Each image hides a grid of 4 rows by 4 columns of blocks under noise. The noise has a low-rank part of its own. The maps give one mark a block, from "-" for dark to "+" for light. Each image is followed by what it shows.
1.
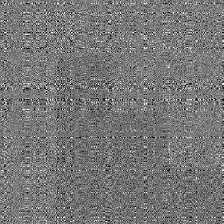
++++
+-++
+--+
+---
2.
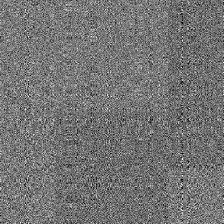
+++-
+++-
+---
+--+
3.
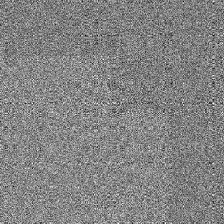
----
++--
+++-
+++-
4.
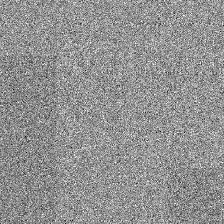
++++
-+++
-+++
-++-
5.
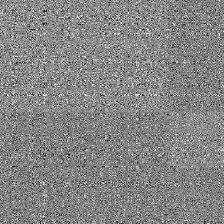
+++-
+++-
---+
----
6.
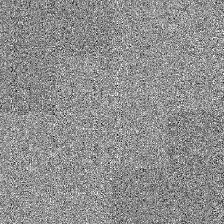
--++
-+++
+++-
++--
